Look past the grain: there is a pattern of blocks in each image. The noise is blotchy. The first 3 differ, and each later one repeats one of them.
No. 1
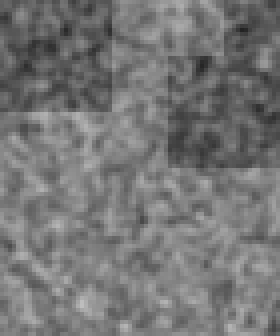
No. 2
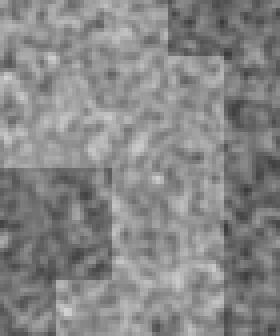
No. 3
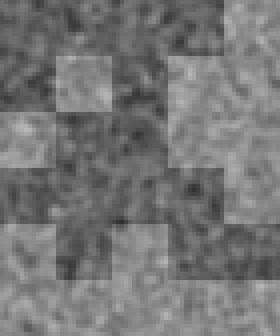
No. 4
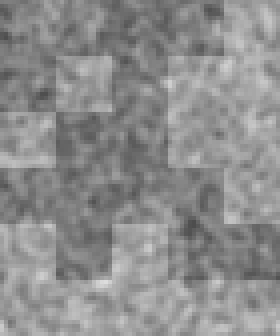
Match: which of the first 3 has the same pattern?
3
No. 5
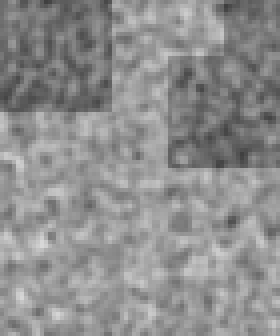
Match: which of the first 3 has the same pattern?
1
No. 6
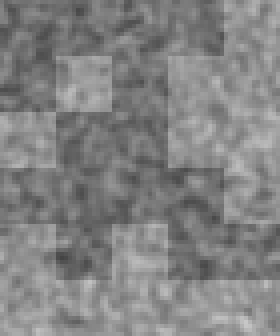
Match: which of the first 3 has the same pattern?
3
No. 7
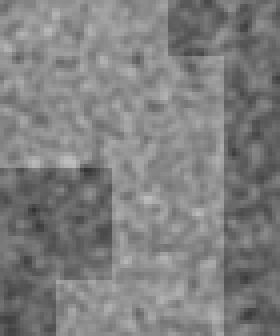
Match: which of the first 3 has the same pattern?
2
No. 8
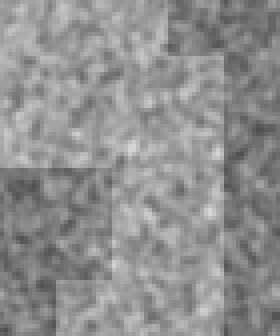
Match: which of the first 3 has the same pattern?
2
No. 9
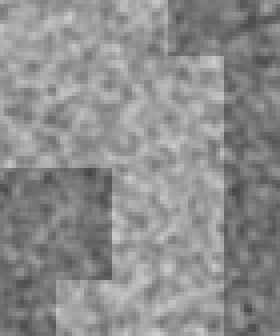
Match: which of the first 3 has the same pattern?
2
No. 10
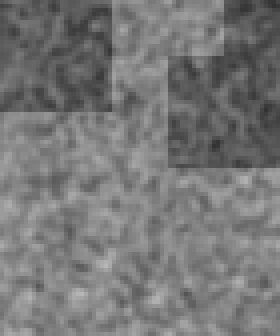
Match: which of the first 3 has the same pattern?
1
